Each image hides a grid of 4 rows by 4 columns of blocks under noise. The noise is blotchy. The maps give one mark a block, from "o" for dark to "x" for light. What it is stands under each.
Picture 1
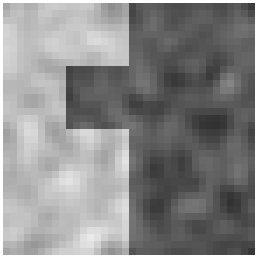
xxoo
xooo
xxoo
xxoo
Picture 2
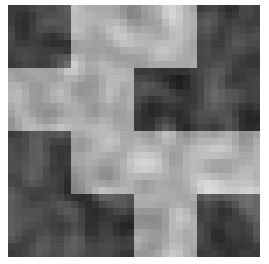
oxxo
xxoo
oxxx
ooxo
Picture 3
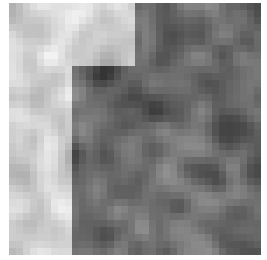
xxoo
xooo
xooo
xooo
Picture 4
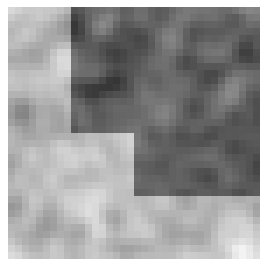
xooo
xooo
xxoo
xxxx
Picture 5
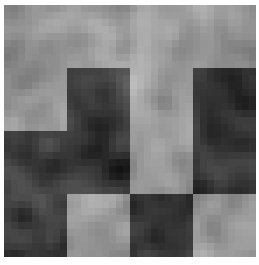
xxxx
xoxo
ooxo
oxox
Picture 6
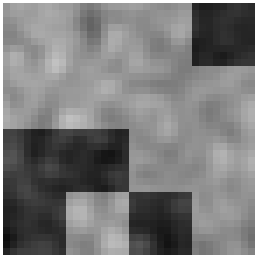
xxxo
xxxx
ooxx
oxox
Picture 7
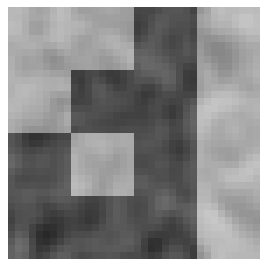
xxox
xoox
oxox
ooox
